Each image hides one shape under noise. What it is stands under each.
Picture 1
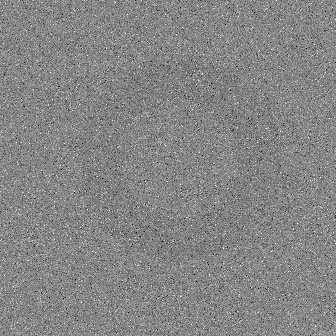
ring
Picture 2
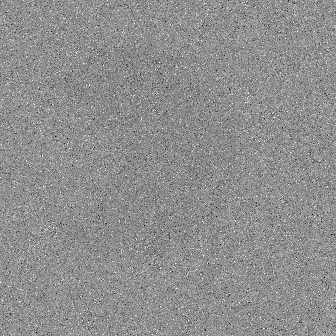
disc with a wedge cut out
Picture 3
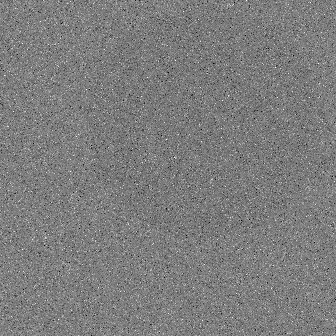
disc
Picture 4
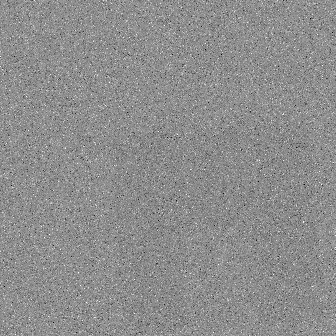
square with a notch
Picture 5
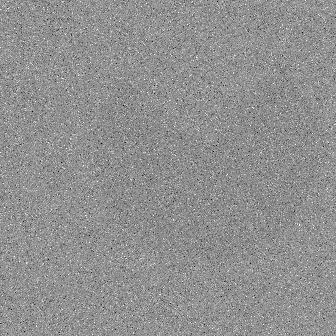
disc with a wedge cut out
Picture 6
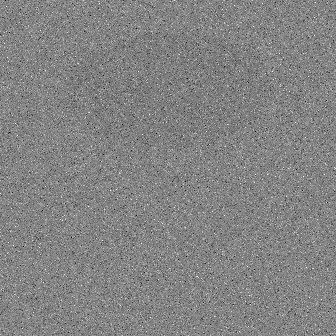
ellipse
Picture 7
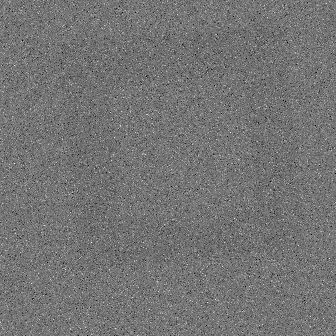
square frame
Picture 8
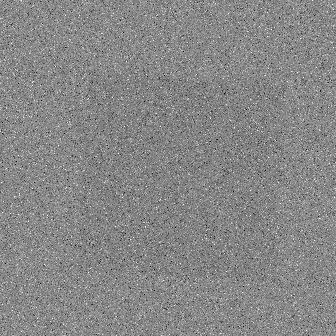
square
